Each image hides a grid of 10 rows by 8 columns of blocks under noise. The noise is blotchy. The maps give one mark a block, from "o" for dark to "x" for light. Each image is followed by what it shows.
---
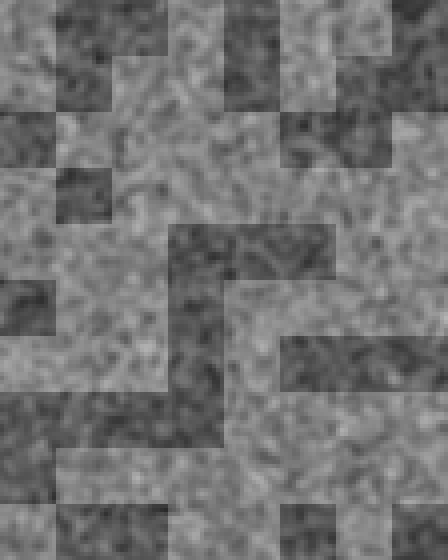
x o o x o x x o
x o x x o x o o
o x x x x o o x
x o x x x x x x
x x x o o o x x
o x x o x x x x
x x x o x o o o
o o o o x x x x
o x x x x x x x
x o o x x o x o
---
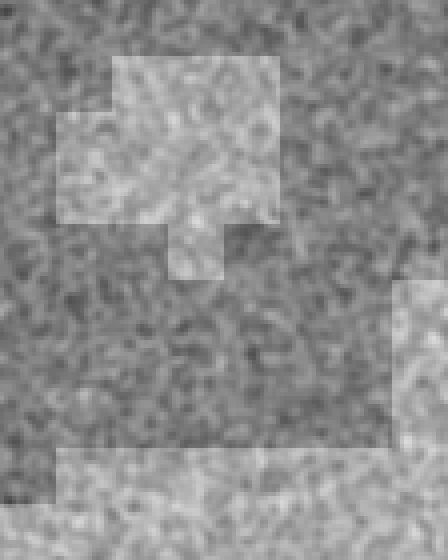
o o o o o o o o
o o x x x o o o
o x x x x o o o
o x x x x o o o
o o o x o o o o
o o o o o o o x
o o o o o o o x
o o o o o o o x
o x x x x x x x
x x x x x x x x
